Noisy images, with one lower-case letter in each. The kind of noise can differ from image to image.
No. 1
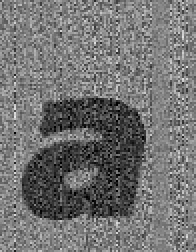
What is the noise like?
columns of uneven size
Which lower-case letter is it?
a
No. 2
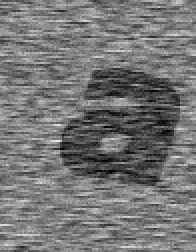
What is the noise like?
streaked along the rows
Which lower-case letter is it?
a
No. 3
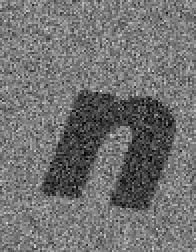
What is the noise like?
independent entries
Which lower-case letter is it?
n
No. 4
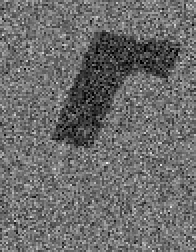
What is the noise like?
independent entries
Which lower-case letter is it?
r
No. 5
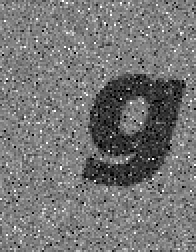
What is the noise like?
heavy tails
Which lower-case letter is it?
g
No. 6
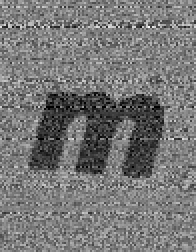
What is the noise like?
rows of uneven size
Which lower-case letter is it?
m
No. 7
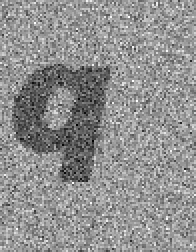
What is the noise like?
independent entries
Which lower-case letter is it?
q
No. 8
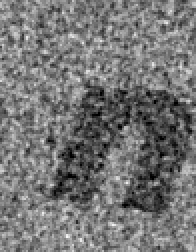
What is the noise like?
blotchy
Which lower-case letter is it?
n
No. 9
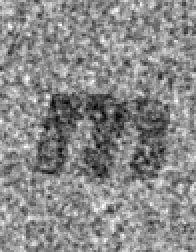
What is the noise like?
blotchy
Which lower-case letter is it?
m
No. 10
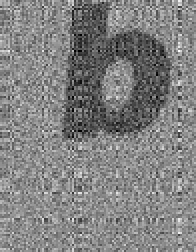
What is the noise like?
low rank plus noise
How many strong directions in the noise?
one
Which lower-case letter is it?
b
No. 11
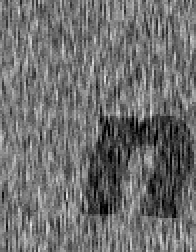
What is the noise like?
streaked along the columns
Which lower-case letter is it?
n
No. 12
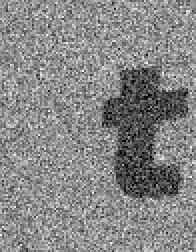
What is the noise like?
independent entries
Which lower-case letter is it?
t
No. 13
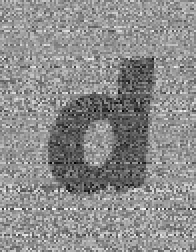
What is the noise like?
rows of uneven size
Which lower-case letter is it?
d
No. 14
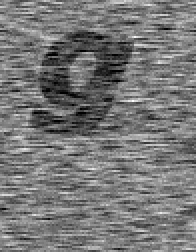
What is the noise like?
streaked along the rows
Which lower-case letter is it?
g
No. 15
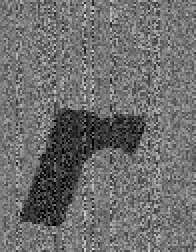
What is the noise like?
columns of uneven size
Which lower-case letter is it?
r
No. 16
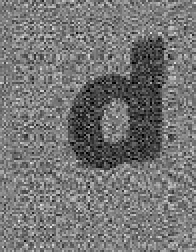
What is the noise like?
low rank plus noise
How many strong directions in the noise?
two
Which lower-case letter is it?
d
